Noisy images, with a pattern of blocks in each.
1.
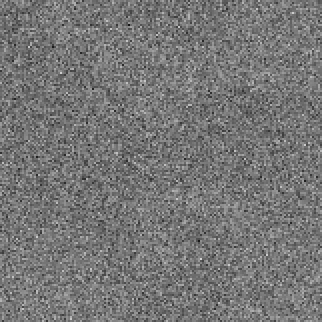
no symmetry
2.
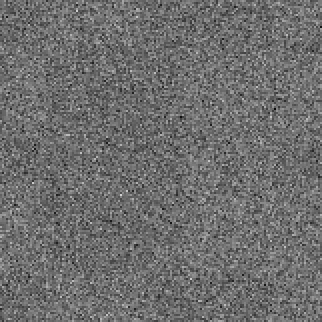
top and bottom mirror each other
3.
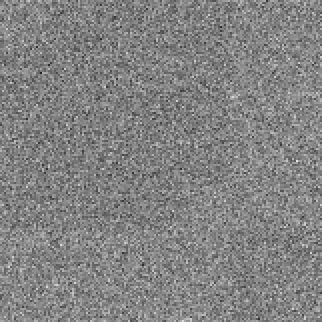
mirrored about the diagonal from the top left
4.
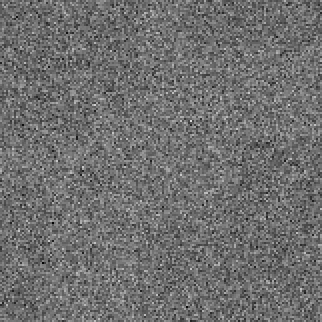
mirrored about the diagonal from the top left
